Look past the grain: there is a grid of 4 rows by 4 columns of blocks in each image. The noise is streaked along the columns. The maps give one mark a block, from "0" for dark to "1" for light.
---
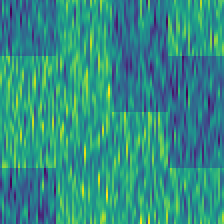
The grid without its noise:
0 1 0 1
1 1 0 0
1 1 1 0
0 1 1 1
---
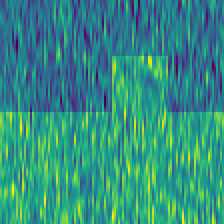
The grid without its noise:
0 0 0 0
0 0 1 0
1 1 1 1
1 1 1 1
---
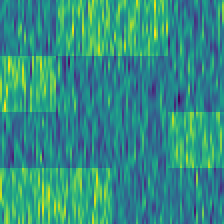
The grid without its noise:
0 1 1 0
1 0 0 0
0 0 0 1
1 1 0 0
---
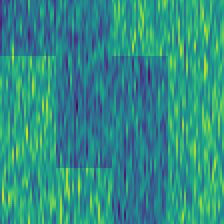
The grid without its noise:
0 0 1 1
1 0 0 1
1 0 0 1
1 1 0 1
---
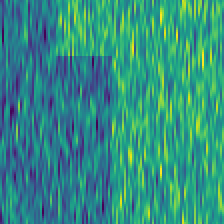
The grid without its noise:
0 1 1 1
0 0 1 1
0 0 1 1
0 0 1 1
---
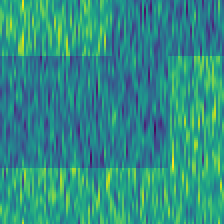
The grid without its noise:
1 1 0 0
0 0 0 1
0 0 0 1
1 1 1 1
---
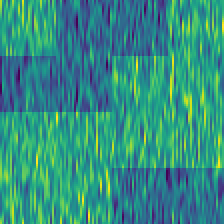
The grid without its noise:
1 0 0 1
0 0 1 1
1 1 1 1
1 1 0 0
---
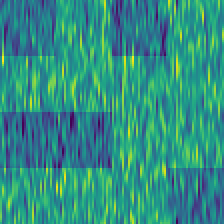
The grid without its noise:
0 1 0 1
1 1 1 1
0 0 1 1
1 1 1 0
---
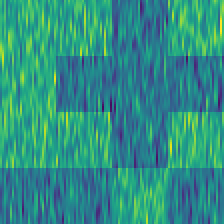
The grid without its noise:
1 1 0 1
1 0 0 0
1 1 0 1
0 0 1 0
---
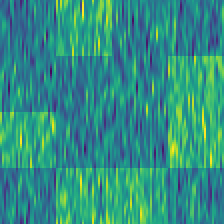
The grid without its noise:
0 1 0 0
0 0 0 1
1 0 0 1
0 1 1 0
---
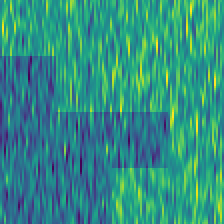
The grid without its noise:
1 1 1 1
0 1 1 1
0 0 0 1
0 0 1 1
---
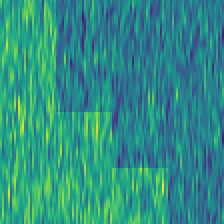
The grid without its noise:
1 0 0 0
1 0 0 0
1 1 0 0
1 1 1 0
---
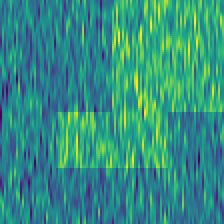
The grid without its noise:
0 0 1 1
0 0 1 1
0 1 1 0
0 0 0 0
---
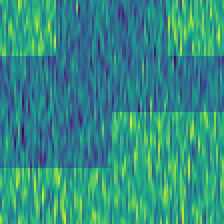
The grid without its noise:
1 0 0 1
0 0 0 0
0 0 1 1
1 1 1 1
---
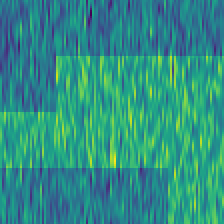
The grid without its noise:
0 0 0 0
0 1 1 1
1 1 1 1
0 0 0 1
